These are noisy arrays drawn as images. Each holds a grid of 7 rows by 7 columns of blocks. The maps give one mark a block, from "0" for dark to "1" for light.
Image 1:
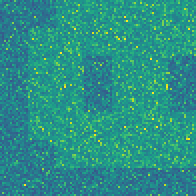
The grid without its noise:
0 0 1 1 1 1 1
0 1 1 1 1 1 1
0 1 1 0 1 1 0
0 1 1 0 1 1 0
0 1 1 1 1 1 1
0 0 1 1 1 1 1
0 0 0 0 0 0 0
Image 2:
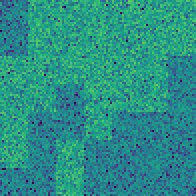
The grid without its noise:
0 1 1 1 1 1 1
0 1 1 1 1 1 1
1 1 1 1 1 1 0
1 1 0 1 1 1 0
1 0 0 1 0 0 0
1 0 1 0 0 0 0
0 0 1 0 0 0 0
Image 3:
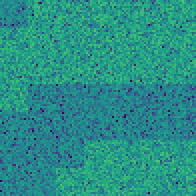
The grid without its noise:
0 1 1 1 1 1 1
1 1 1 1 1 1 1
1 1 1 1 1 1 1
1 0 0 0 0 0 0
0 0 0 0 0 0 0
0 0 0 1 1 1 1
0 0 1 1 1 1 1
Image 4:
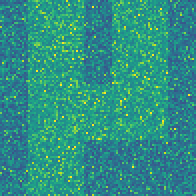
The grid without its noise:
0 1 1 0 1 1 0
0 1 1 0 1 1 0
0 1 1 0 1 1 0
0 1 1 1 1 1 0
0 1 1 1 1 1 0
0 1 1 0 0 0 0
0 1 1 0 0 0 0
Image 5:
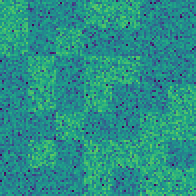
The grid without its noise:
1 0 0 1 1 0 0
1 0 1 0 0 0 0
0 1 0 1 1 0 0
0 1 0 1 0 0 1
0 0 1 0 0 1 1
0 1 0 1 1 1 0
0 0 0 1 0 1 1
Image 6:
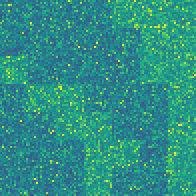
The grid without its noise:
0 0 0 0 1 1 1
0 0 0 0 0 1 1
1 0 0 0 0 1 1
0 1 1 0 0 0 1
0 0 1 1 0 0 1
0 0 0 1 1 0 1
0 0 0 1 0 0 1
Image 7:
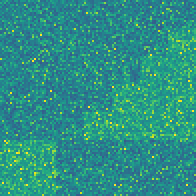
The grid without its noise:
0 0 0 0 0 0 0
0 0 0 0 0 0 1
0 0 0 0 0 1 1
0 0 0 0 1 1 1
0 0 0 1 1 1 1
1 1 0 0 0 0 0
1 1 0 0 0 0 0
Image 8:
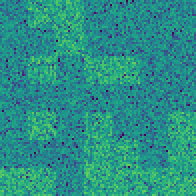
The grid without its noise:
0 1 1 0 0 0 0
0 0 1 0 0 0 0
0 1 0 1 1 0 0
0 0 0 0 0 0 0
0 1 0 1 0 0 1
0 0 0 1 1 0 1
1 1 0 1 1 1 1
